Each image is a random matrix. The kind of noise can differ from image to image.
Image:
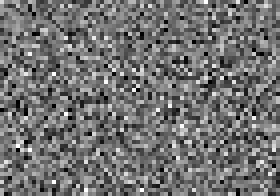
independent entries
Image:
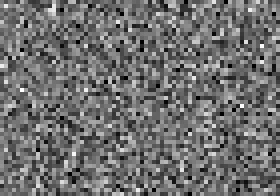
independent entries
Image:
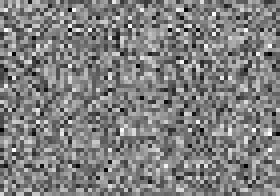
low rank plus noise
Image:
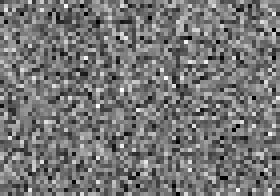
independent entries
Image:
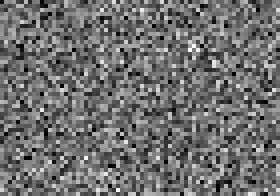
independent entries
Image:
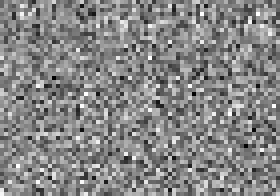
low rank plus noise
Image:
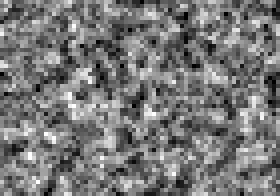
blotchy
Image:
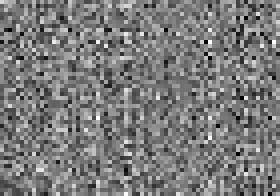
low rank plus noise
